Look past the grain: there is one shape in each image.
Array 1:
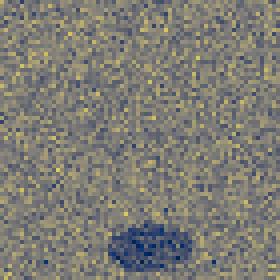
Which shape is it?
ellipse
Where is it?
bottom middle
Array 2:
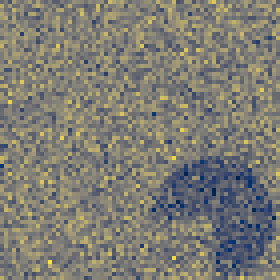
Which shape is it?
disc with a wedge cut out
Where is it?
bottom right
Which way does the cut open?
down and left
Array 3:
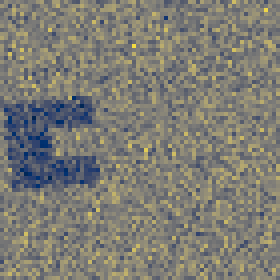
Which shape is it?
square with a notch
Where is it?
middle left
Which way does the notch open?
right
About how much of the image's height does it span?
a third
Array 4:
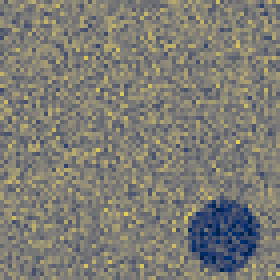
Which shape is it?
disc
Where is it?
bottom right
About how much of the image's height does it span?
a quarter
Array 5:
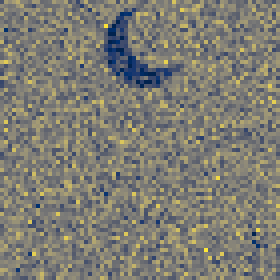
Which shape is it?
crescent
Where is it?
top middle
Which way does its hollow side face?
up and right
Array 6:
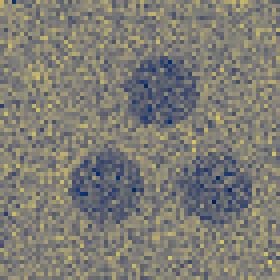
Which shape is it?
three dots
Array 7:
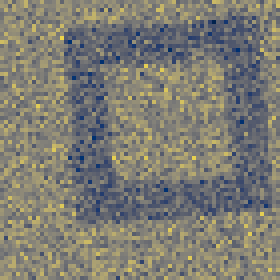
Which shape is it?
square frame
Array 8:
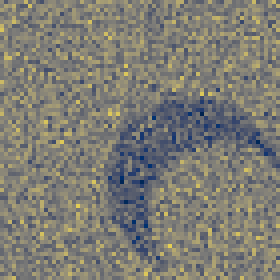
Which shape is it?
crescent
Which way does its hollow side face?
down and right
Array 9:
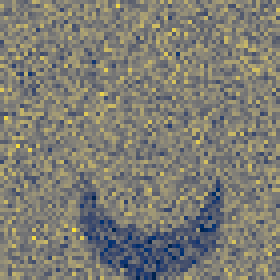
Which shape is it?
crescent
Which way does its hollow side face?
up
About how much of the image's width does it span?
half
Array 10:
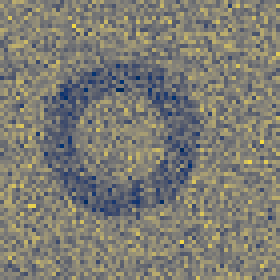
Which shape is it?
ring
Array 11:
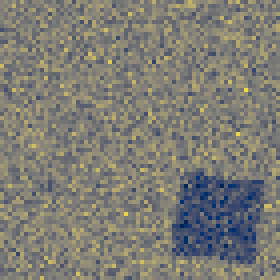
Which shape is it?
square
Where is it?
bottom right
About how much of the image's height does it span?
a third
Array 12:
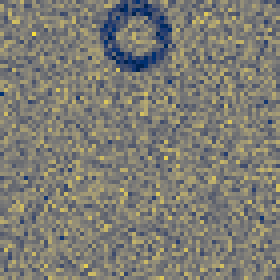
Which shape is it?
ring
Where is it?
top middle
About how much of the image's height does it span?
a quarter
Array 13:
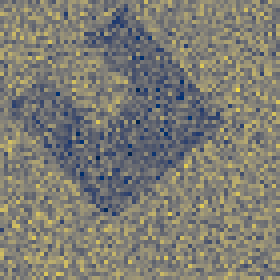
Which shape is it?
square with a notch
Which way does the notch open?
up and left
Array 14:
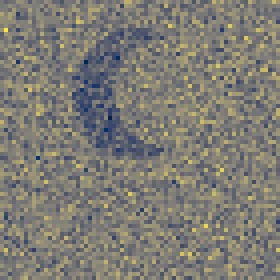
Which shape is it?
crescent
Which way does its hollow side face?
right
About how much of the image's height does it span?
half
